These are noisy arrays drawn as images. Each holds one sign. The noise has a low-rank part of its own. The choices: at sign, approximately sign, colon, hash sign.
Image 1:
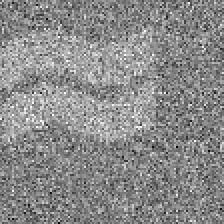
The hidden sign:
approximately sign
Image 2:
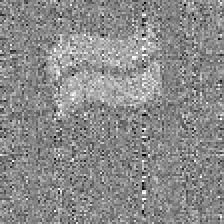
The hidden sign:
approximately sign
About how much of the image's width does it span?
half
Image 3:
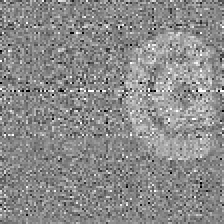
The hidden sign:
at sign
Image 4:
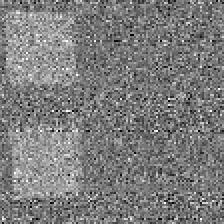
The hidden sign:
colon
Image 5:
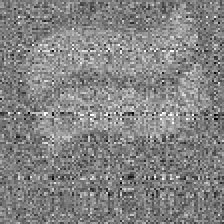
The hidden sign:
approximately sign
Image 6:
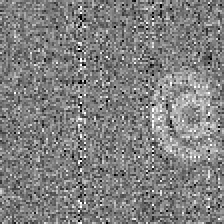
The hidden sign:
at sign
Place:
middle right
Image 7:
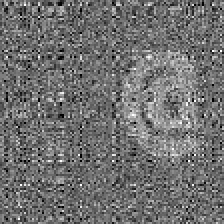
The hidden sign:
at sign
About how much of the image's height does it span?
half
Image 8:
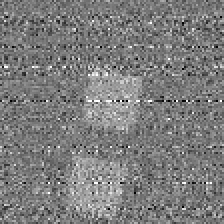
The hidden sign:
colon
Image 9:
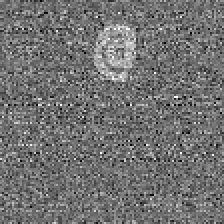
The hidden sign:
at sign
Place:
top middle
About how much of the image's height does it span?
a quarter
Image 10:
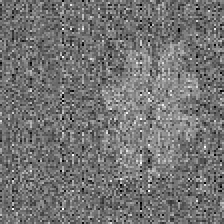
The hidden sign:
hash sign
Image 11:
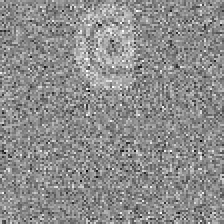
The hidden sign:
at sign
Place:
top middle
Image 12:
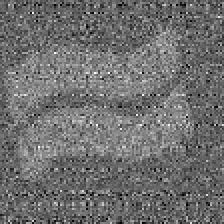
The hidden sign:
approximately sign
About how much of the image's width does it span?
nearly all
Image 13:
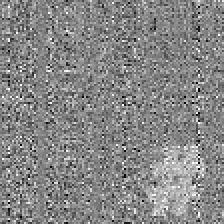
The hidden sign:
hash sign
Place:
bottom right
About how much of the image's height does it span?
a third
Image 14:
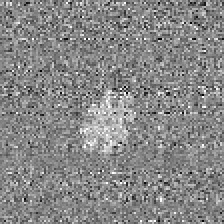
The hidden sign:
hash sign
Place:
centre
